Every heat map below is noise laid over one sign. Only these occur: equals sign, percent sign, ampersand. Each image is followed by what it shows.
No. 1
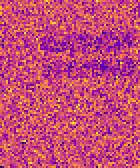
equals sign
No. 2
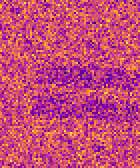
equals sign
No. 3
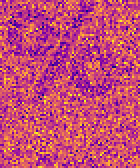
percent sign
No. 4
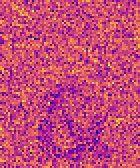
ampersand
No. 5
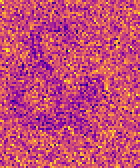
ampersand
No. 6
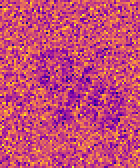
percent sign
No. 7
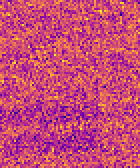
equals sign
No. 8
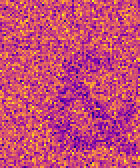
ampersand
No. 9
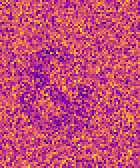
ampersand
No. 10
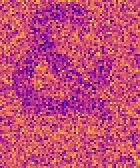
ampersand
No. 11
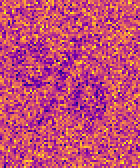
percent sign
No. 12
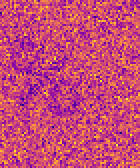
percent sign
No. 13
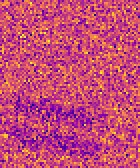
equals sign
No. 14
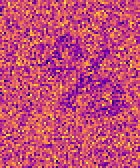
percent sign
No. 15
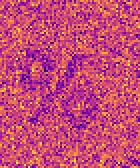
percent sign
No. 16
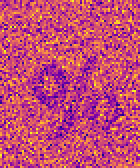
percent sign
